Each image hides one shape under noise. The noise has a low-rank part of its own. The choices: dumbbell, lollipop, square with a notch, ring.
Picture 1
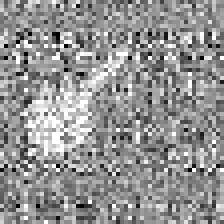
lollipop
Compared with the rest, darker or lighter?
lighter
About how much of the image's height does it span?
half
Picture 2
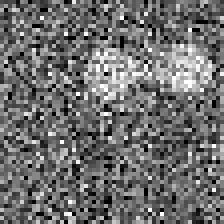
dumbbell
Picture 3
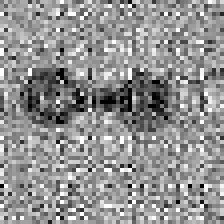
dumbbell
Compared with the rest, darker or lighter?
darker
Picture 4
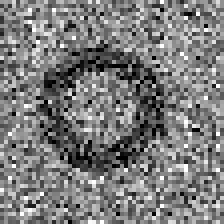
ring
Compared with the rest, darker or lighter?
darker
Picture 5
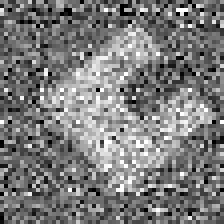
square with a notch
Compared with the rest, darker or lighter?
lighter
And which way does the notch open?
up and right
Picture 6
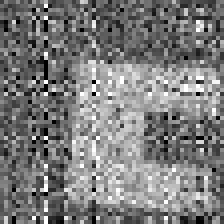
square with a notch
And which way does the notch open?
right
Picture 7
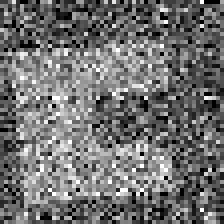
square with a notch
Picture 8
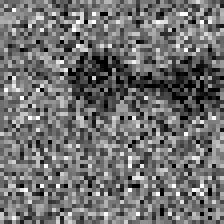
dumbbell
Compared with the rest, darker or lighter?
darker
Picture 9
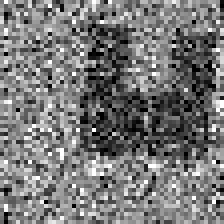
square with a notch
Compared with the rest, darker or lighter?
darker
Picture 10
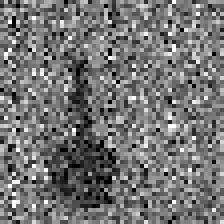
lollipop
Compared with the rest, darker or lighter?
darker
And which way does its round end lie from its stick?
down
